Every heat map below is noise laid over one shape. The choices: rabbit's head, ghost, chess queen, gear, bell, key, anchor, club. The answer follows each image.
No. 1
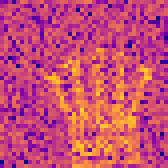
chess queen
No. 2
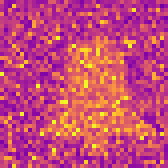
bell
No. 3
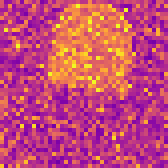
ghost
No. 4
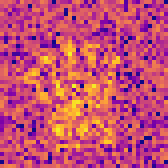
chess queen
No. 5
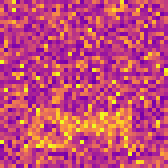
key
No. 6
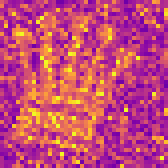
chess queen
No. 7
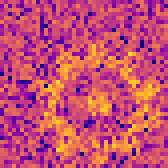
gear
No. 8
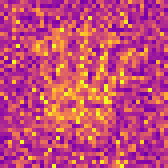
chess queen
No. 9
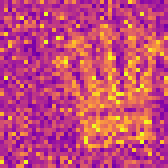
chess queen
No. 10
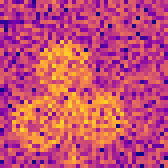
club
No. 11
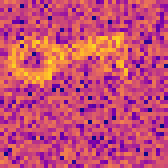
key
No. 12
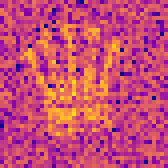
chess queen
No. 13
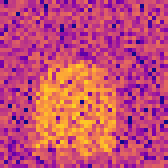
ghost
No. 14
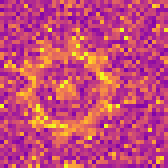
gear
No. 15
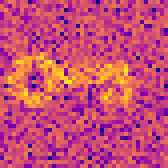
key
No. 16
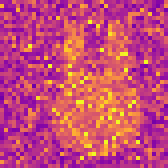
rabbit's head
